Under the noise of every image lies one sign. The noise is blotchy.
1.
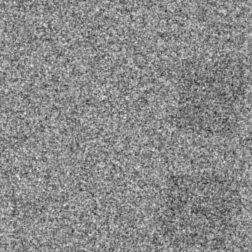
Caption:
dark colon
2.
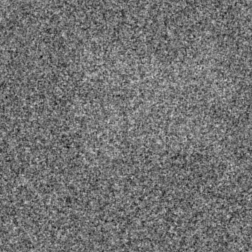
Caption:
light not-equal sign
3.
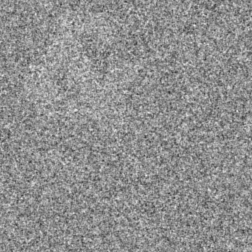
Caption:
light ampersand
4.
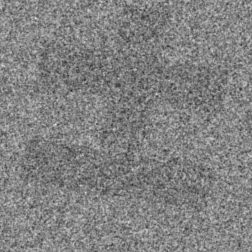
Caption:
dark plus-minus sign
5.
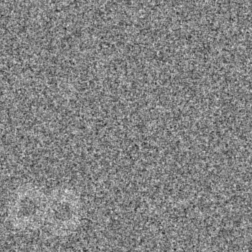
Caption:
light infinity sign, bottom left
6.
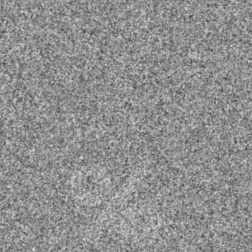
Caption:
light percent sign, bottom middle
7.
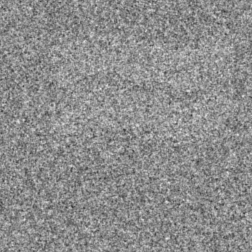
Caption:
light approximately sign
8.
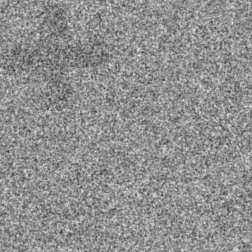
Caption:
dark plus sign, top left
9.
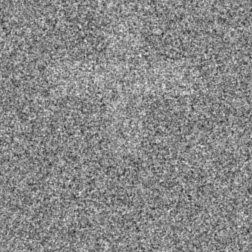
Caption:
light plus sign
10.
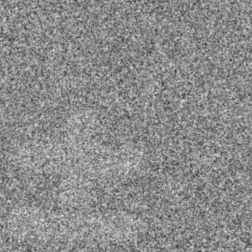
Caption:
light plus-minus sign
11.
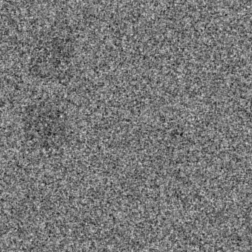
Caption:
dark colon
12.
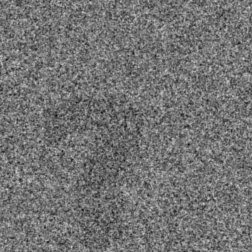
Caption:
dark question mark
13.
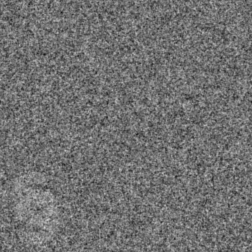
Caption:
light section sign, bottom left
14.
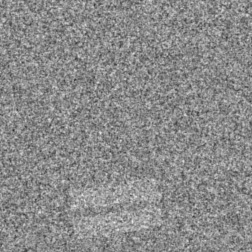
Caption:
light equals sign, bottom middle
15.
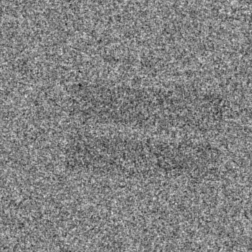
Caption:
dark equals sign
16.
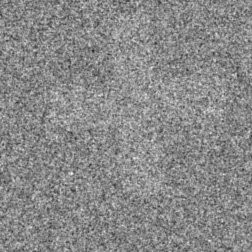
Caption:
light plus sign
